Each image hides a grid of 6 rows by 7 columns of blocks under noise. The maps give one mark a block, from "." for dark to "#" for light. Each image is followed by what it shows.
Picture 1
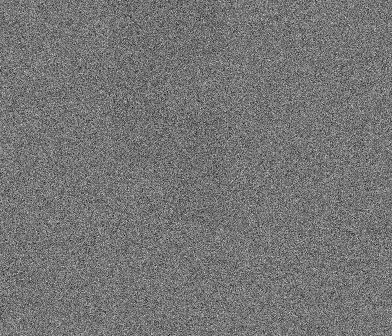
# # . . # # #
# # . # # # #
# # . . # # #
# # # . # # #
# # # # # # #
# # # # # # #
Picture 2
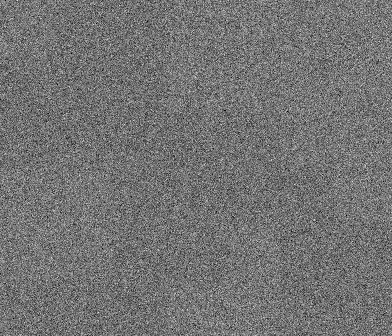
# . . # # # #
. . . # # # #
. . . . . # #
# # . . . . #
# # . . # . .
. . . # # . .
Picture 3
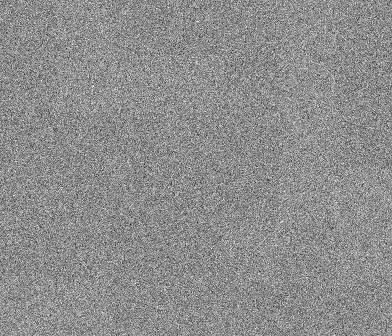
. # . . . # .
. # # # . # .
. . . . . # .
. . . . . # #
. . . . # . #
# # . . . . .
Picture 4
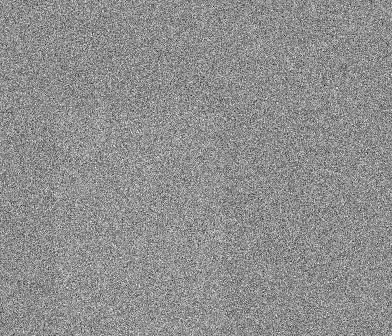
. . . . . . .
. . . . . . .
. # # # . . .
. # # # . . .
. # # # . . .
. # # # . . .
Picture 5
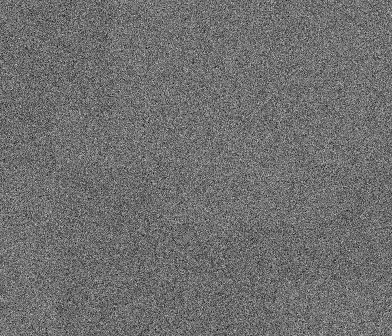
. . # # # # #
. . # # # # #
. # # # # # #
# . . # # # .
# . . . . . .
# . . . . # #
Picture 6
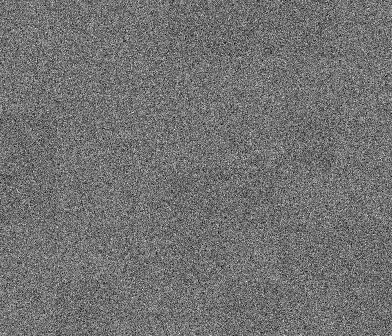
# # # . . . #
# # # # # # #
. # # # # . #
. # # . . # #
# # # . # . .
# . # # . # .
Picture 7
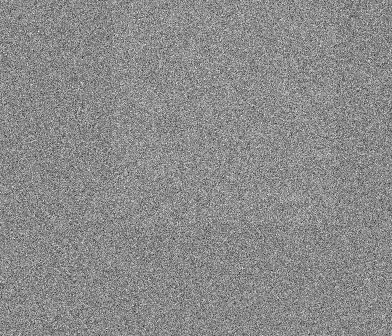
. . # # # # .
. . # # # # .
. . # # # # .
. . # # # # .
. . . . . . .
. . . . . . .
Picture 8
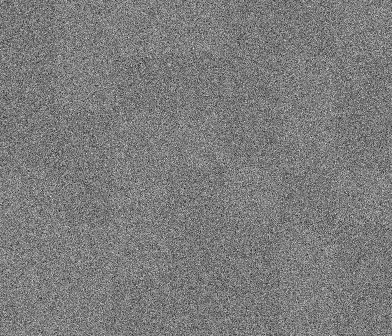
. # # # . . #
. # . . . # .
. . # # . # .
# . # . # . #
# # # . . # .
# # . . . # .
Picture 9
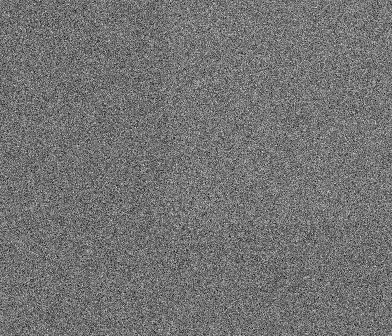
. . . # # # #
. . . # # # #
. . . # # # #
. . . # # # #
. . . . . . .
. . . . . . .
